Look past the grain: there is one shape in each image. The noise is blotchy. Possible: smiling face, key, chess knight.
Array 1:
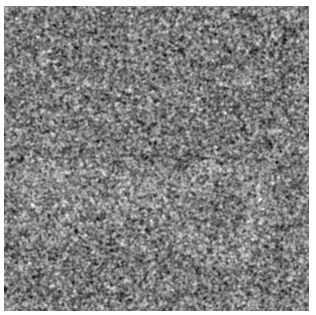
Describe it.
light key
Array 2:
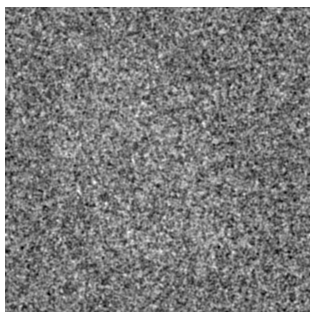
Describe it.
light chess knight
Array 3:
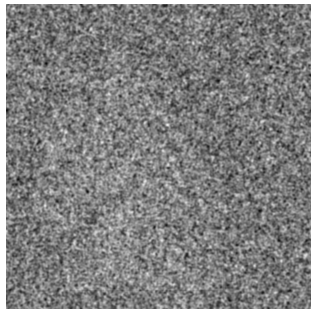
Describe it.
light chess knight
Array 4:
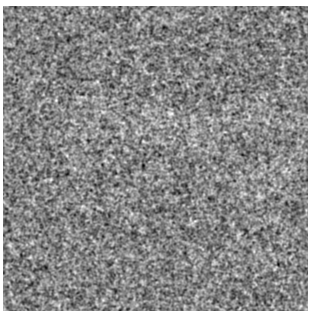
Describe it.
light key
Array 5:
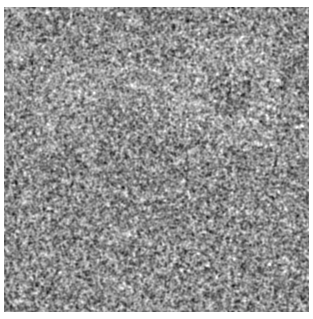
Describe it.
light key
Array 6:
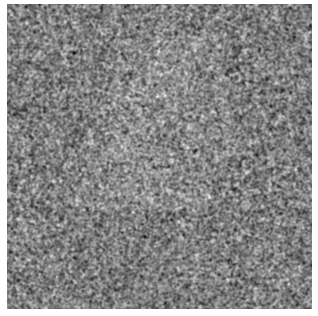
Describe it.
light chess knight
